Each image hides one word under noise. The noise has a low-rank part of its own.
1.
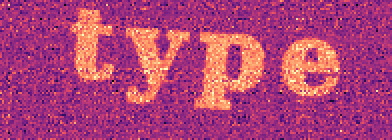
type
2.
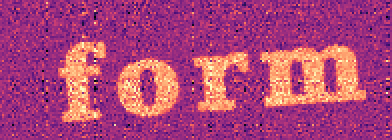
form
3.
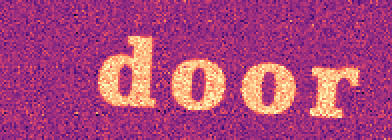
door
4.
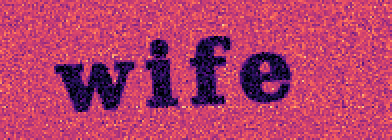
wife
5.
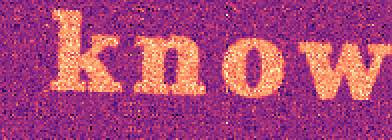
know
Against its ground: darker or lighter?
lighter
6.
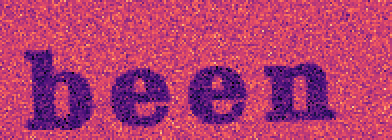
been
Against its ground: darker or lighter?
darker
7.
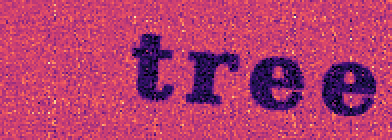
tree
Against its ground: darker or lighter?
darker
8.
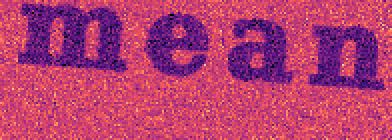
mean
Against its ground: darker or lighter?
darker
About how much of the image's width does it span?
nearly all
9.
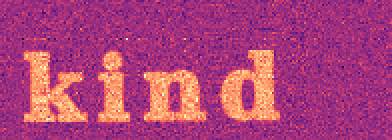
kind
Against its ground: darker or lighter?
lighter
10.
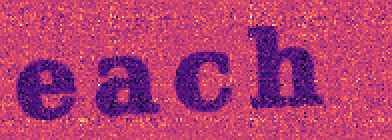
each
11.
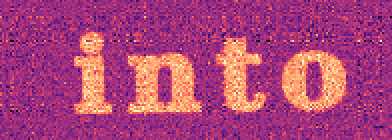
into
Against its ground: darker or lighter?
lighter
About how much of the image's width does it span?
two thirds
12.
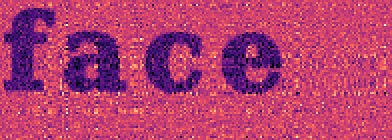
face
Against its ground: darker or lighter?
darker
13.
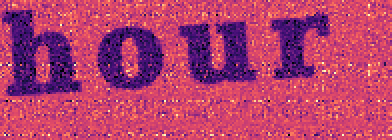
hour
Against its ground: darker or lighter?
darker
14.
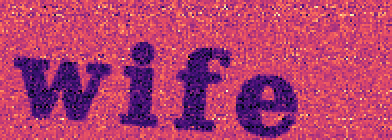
wife
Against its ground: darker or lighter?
darker
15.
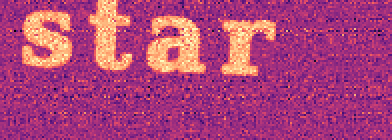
star
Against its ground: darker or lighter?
lighter
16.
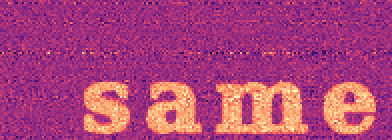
same
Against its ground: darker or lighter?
lighter
